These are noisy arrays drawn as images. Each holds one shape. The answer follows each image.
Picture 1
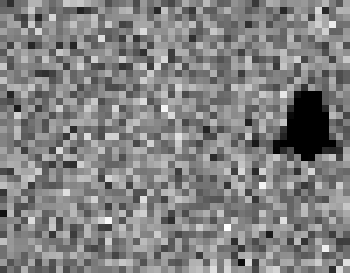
bell
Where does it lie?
middle right
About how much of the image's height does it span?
a quarter
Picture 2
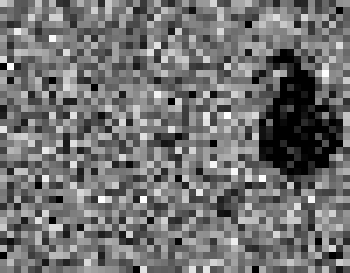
pear
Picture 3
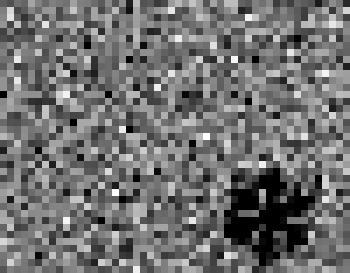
snowflake
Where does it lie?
bottom right
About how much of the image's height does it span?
a third
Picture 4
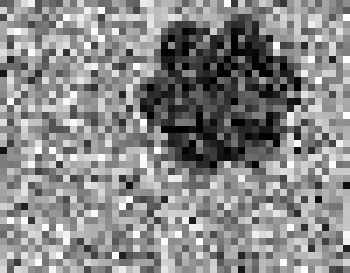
flower
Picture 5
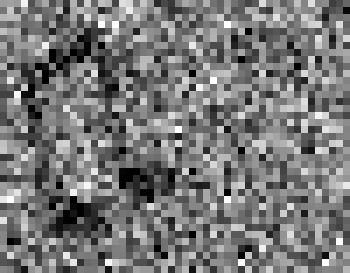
pair of musical notes
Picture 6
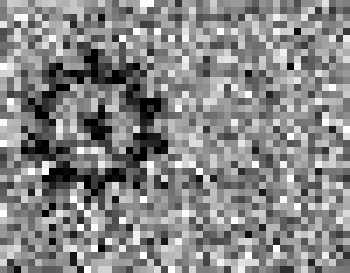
gear
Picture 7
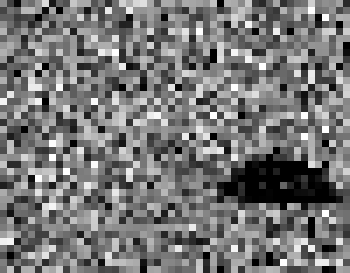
umbrella
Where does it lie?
bottom right
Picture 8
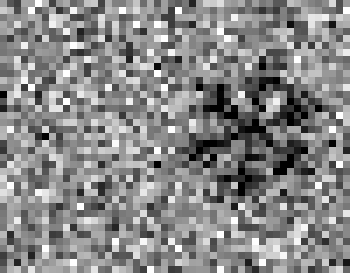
snowflake
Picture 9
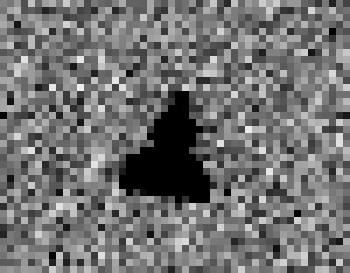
chess pawn
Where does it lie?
centre
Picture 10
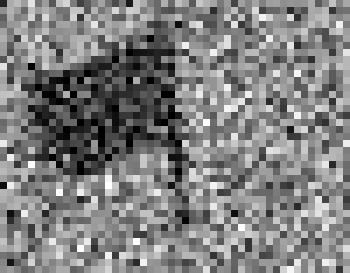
flag
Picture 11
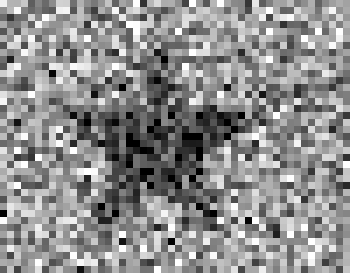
star
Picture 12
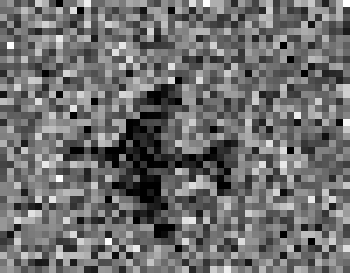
airplane
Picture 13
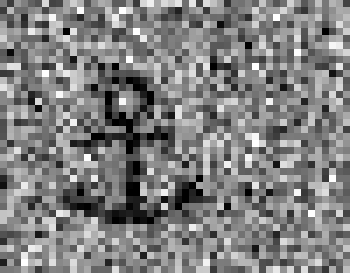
anchor
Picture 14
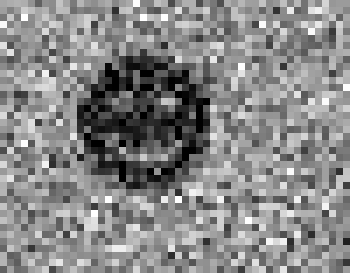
smiling face
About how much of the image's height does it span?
half
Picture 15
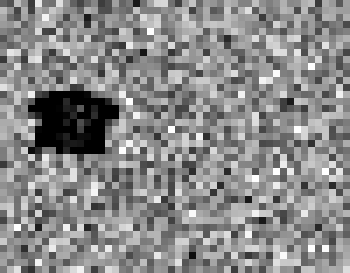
telephone
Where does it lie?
middle left
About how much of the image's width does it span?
a quarter
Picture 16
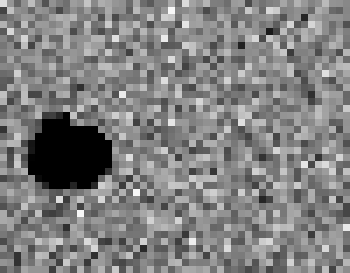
apple
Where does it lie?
middle left
